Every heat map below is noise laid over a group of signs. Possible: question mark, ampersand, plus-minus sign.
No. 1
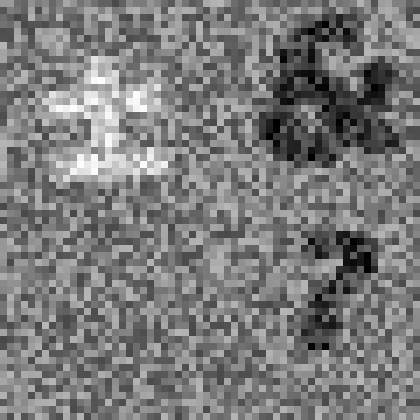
top left: light plus-minus sign; top right: dark ampersand; bottom right: dark question mark
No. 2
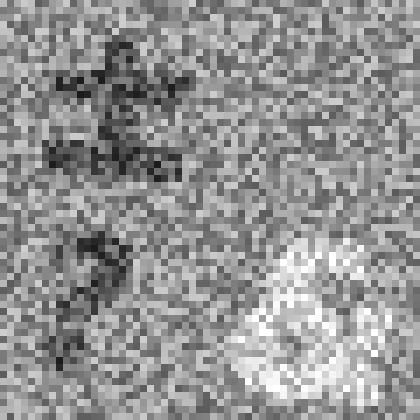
top left: dark plus-minus sign; bottom left: dark question mark; bottom right: light ampersand
